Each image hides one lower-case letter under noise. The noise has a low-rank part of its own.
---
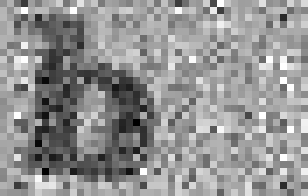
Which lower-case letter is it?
b
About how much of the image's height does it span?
nearly all
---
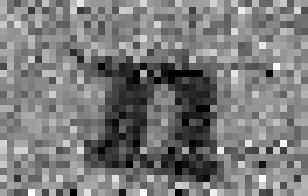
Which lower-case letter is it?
n
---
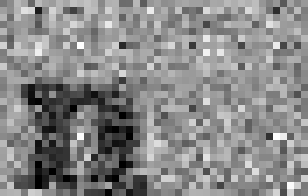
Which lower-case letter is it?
n
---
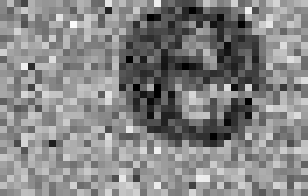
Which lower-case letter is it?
e
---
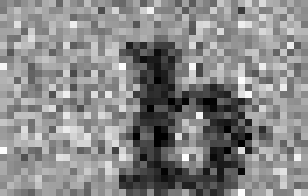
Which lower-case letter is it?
b
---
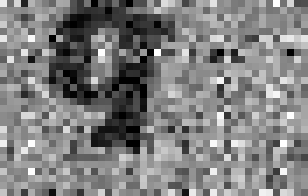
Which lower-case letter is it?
q
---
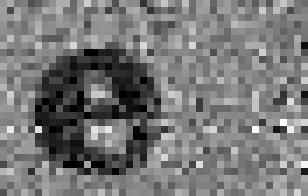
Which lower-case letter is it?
e
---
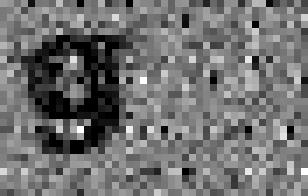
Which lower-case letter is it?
g
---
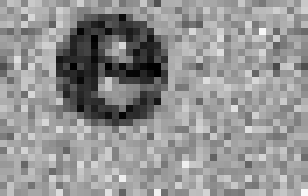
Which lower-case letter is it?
e
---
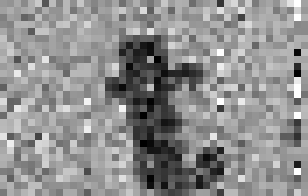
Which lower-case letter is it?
t
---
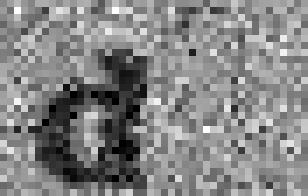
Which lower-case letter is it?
d
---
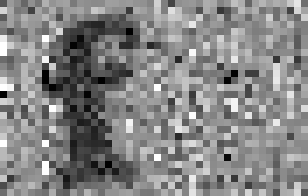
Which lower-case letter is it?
f
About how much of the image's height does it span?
nearly all
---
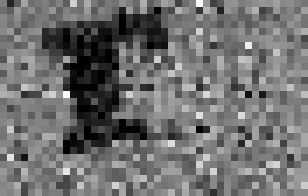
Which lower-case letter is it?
r
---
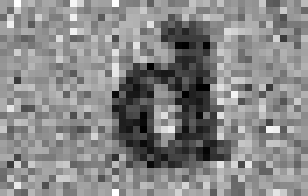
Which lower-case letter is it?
d
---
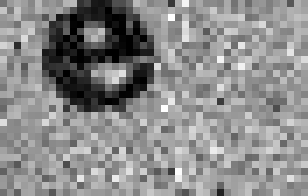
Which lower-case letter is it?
e
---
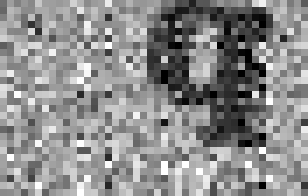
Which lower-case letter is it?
q
